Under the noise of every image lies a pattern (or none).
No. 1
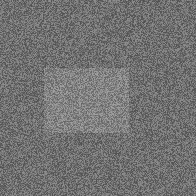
one block
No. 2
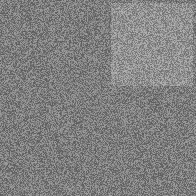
one block
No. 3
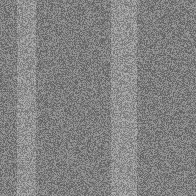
bands of columns
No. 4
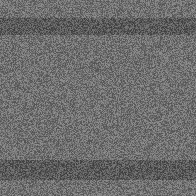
bands of rows
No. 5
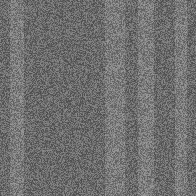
bands of columns
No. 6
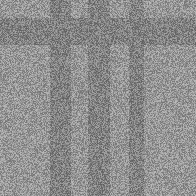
bands of rows crossing bands of columns
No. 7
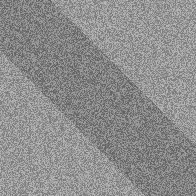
a diagonal band
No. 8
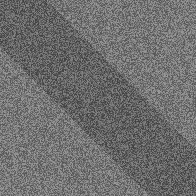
a diagonal band
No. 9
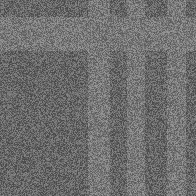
bands of rows crossing bands of columns
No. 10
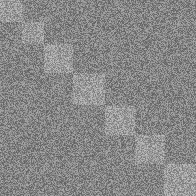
blocks along the diagonal
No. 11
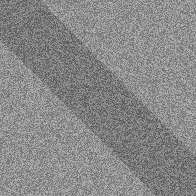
a diagonal band
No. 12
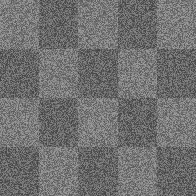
a checkerboard
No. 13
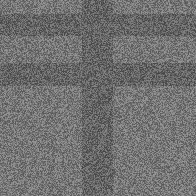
bands of rows crossing bands of columns
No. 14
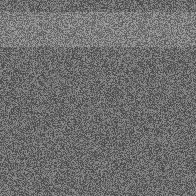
one band of rows
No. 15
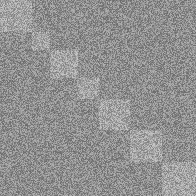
blocks along the diagonal
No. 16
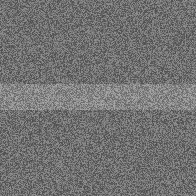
one band of rows
